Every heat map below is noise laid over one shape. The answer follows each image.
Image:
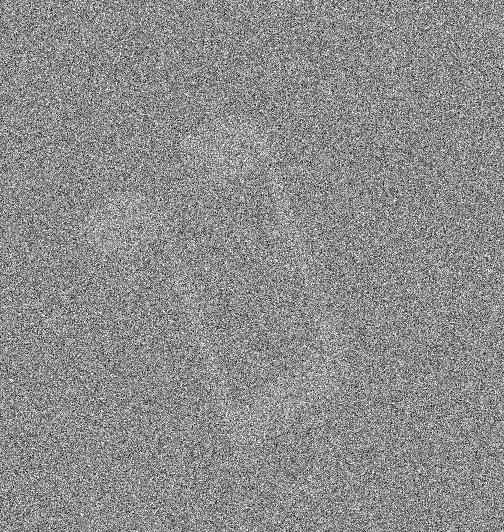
pair of musical notes
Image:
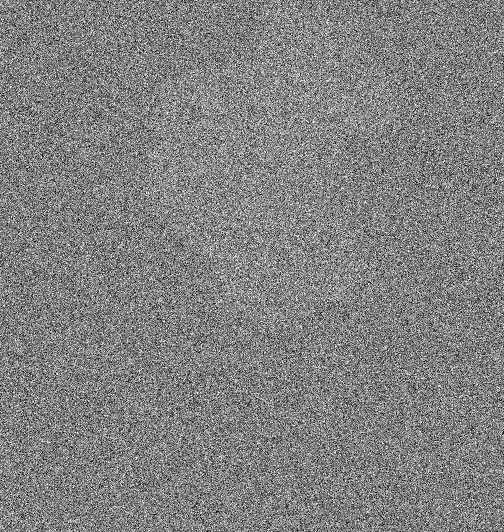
car
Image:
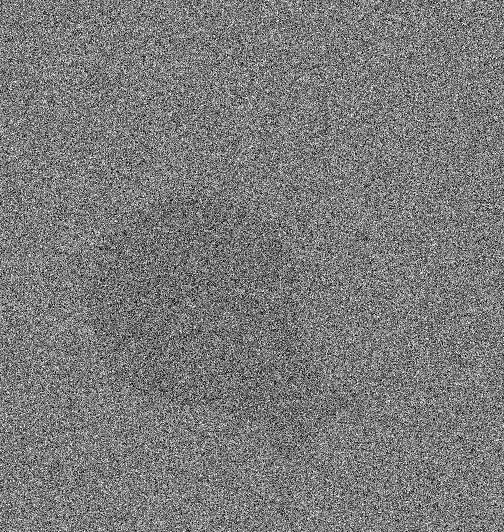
light bulb
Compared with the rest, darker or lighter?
darker
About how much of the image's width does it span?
half
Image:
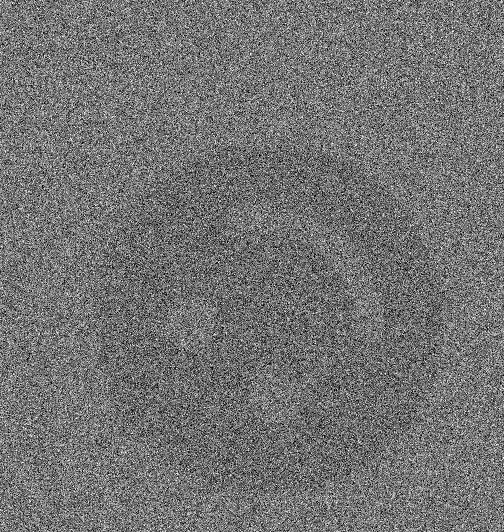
smiling face
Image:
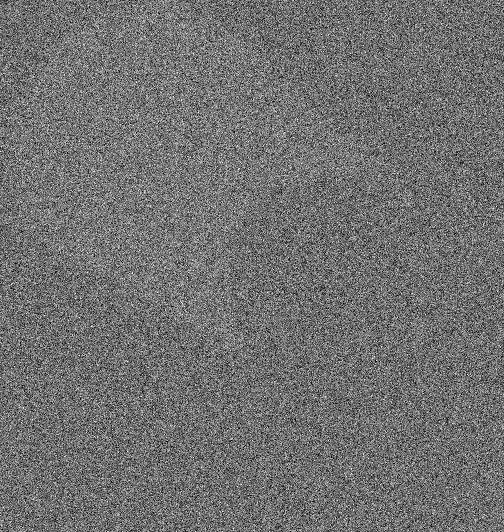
cat's head
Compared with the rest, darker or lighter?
lighter
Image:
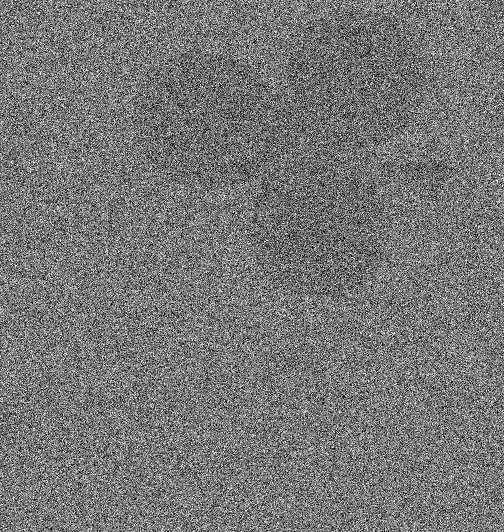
club
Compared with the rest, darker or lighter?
darker
